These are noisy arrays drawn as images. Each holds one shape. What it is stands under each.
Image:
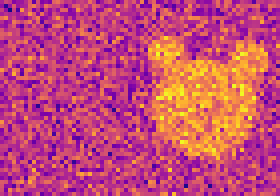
bear's head
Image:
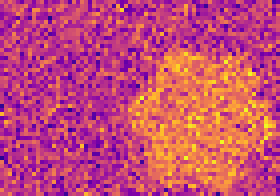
flower
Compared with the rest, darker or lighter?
lighter
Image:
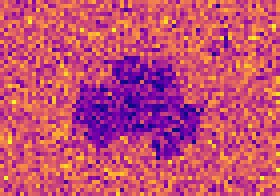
car
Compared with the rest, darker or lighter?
darker
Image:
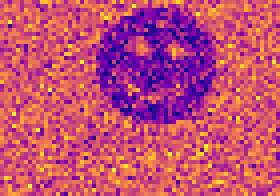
smiling face
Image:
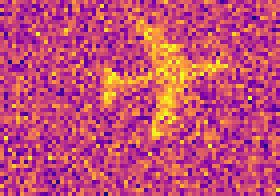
airplane
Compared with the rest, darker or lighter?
lighter
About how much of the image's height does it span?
two thirds
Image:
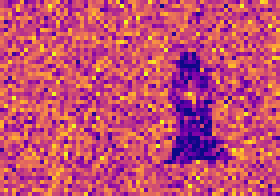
chess bishop
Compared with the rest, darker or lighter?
darker
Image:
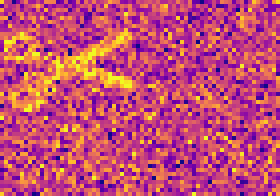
pair of scissors
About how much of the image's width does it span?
half
